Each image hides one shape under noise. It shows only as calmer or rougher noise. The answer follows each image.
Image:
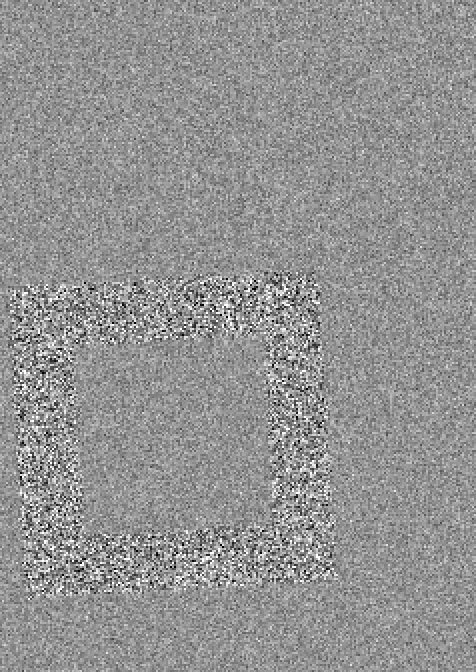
square frame
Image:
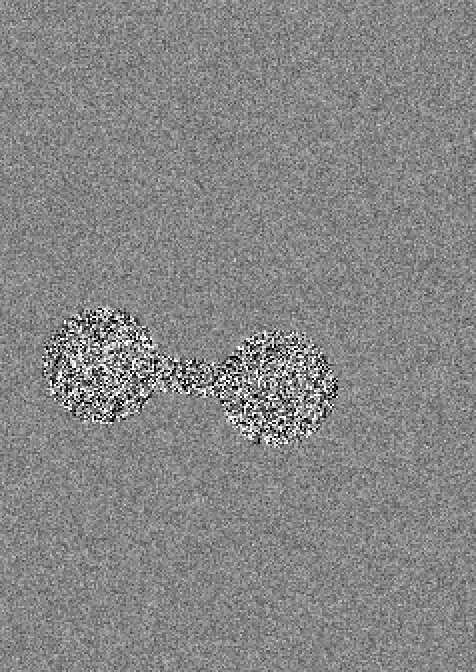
dumbbell
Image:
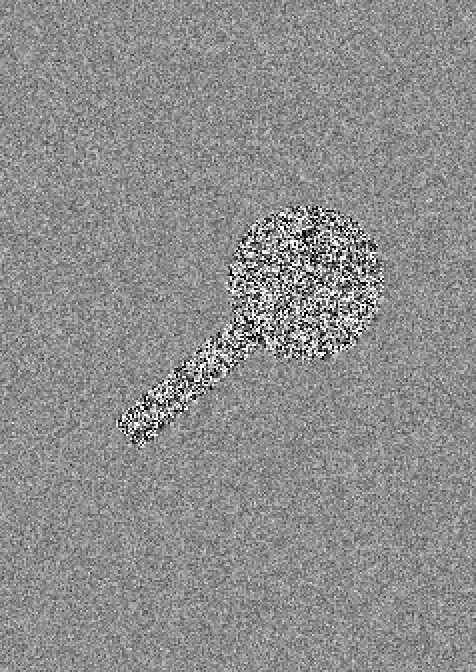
lollipop
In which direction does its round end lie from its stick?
up and right
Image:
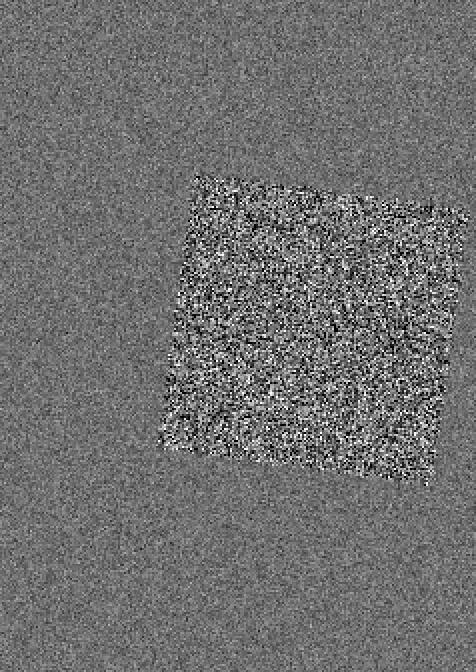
square
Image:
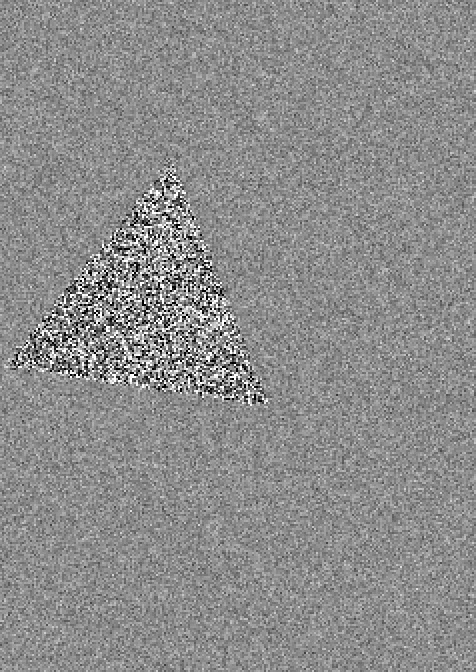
triangle
